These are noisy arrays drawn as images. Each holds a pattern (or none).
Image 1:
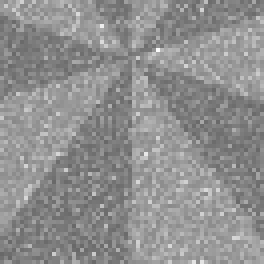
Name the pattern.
spokes from one point
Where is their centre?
top middle
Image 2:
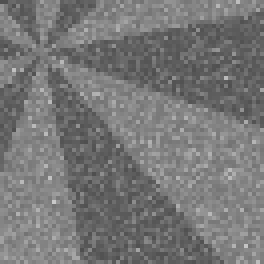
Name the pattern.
spokes from one point
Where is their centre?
top left
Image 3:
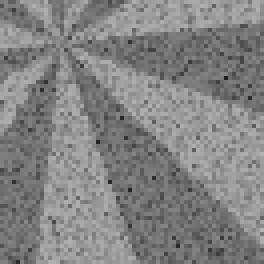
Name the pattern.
spokes from one point
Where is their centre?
top left
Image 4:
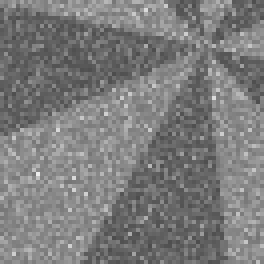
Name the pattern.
spokes from one point
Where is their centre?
top right
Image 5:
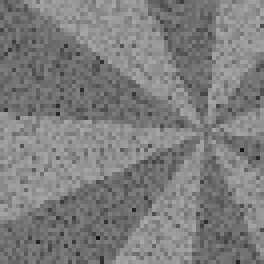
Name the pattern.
spokes from one point
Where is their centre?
middle right
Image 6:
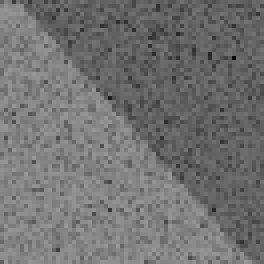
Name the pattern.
a sharp edge
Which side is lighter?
bottom left
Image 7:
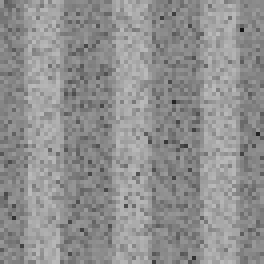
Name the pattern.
vertical stripes
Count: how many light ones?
3
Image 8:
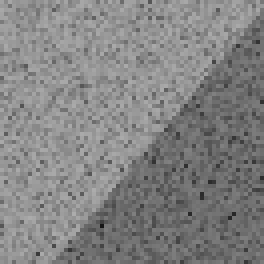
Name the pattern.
a sharp edge
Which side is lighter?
top left
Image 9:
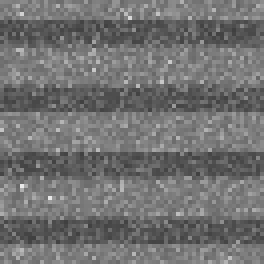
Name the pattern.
horizontal stripes
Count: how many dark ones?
4
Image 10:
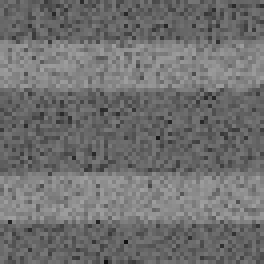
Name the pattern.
horizontal stripes
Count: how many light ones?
2
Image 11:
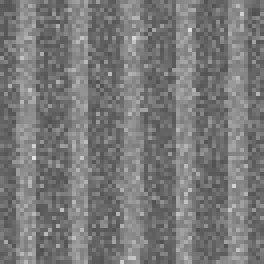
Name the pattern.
vertical stripes
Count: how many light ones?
5
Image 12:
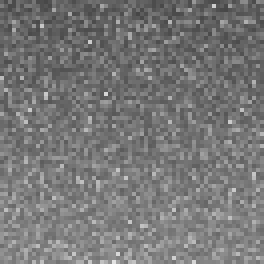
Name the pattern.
a smooth slope
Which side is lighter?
bottom
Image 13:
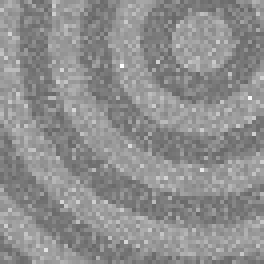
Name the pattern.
rings round one point
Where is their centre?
top right
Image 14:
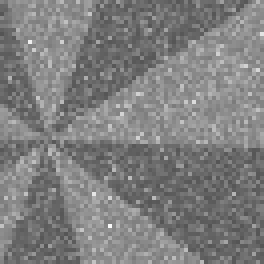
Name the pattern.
spokes from one point
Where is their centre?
middle left
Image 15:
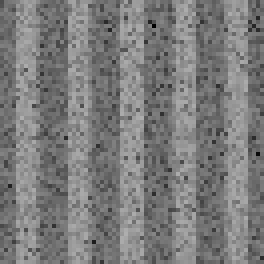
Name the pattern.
vertical stripes
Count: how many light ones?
5
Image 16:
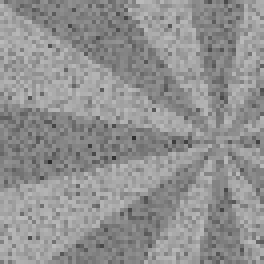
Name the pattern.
spokes from one point
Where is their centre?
middle right
